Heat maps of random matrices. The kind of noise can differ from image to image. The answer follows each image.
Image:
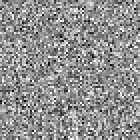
low rank plus noise
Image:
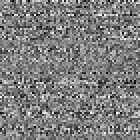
rows of uneven size
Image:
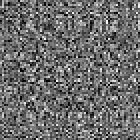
low rank plus noise
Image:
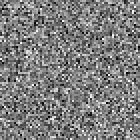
independent entries
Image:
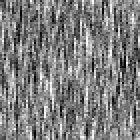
streaked along the columns
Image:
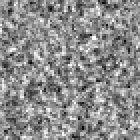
blotchy
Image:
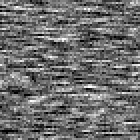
streaked along the rows
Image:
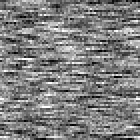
streaked along the rows
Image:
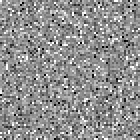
heavy tails
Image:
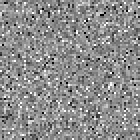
heavy tails
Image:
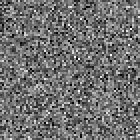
independent entries
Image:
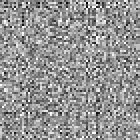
low rank plus noise
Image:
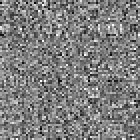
low rank plus noise
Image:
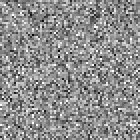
independent entries
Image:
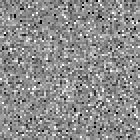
heavy tails
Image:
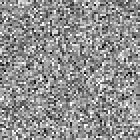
independent entries
